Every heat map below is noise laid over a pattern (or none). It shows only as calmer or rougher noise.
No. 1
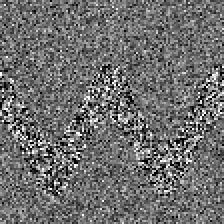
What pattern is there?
a wavy band
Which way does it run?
left to right
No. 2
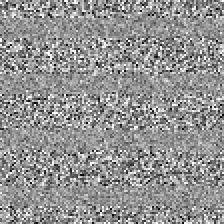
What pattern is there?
horizontal stripes
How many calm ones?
4
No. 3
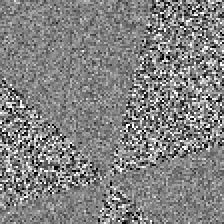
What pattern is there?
spokes from one point
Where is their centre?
bottom middle
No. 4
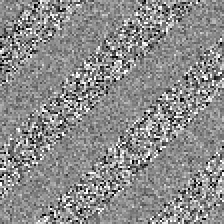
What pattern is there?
diagonal stripes
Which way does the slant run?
bottom left to top right
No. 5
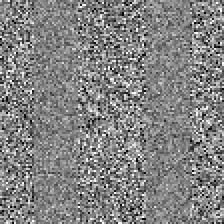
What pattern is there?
vertical stripes
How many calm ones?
2
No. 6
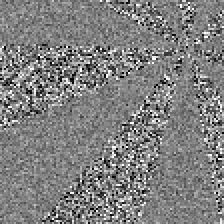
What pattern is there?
spokes from one point
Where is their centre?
top right
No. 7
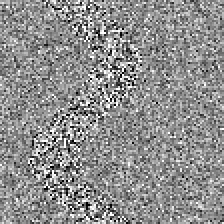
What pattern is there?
a wavy band
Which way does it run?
top to bottom
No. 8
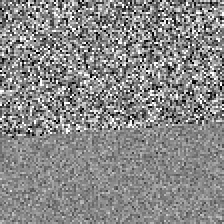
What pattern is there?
a sharp edge
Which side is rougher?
top
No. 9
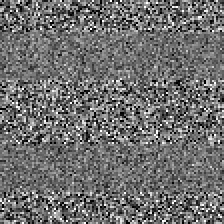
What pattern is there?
horizontal stripes
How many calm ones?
2
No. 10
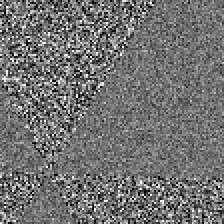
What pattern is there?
spokes from one point
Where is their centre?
bottom left
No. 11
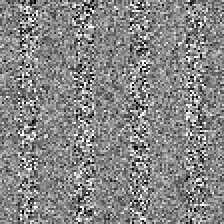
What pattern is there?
vertical stripes
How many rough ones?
4
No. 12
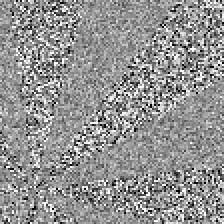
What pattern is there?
spokes from one point
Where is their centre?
bottom left
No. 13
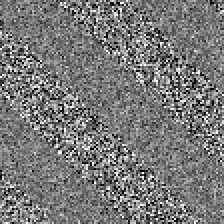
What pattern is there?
diagonal stripes
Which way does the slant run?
top left to bottom right
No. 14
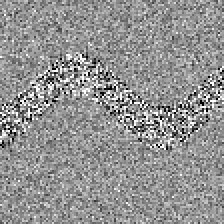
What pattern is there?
a wavy band
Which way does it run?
left to right
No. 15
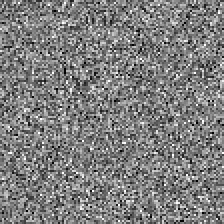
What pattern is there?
only noise
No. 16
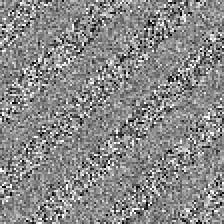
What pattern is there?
diagonal stripes
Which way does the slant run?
bottom left to top right
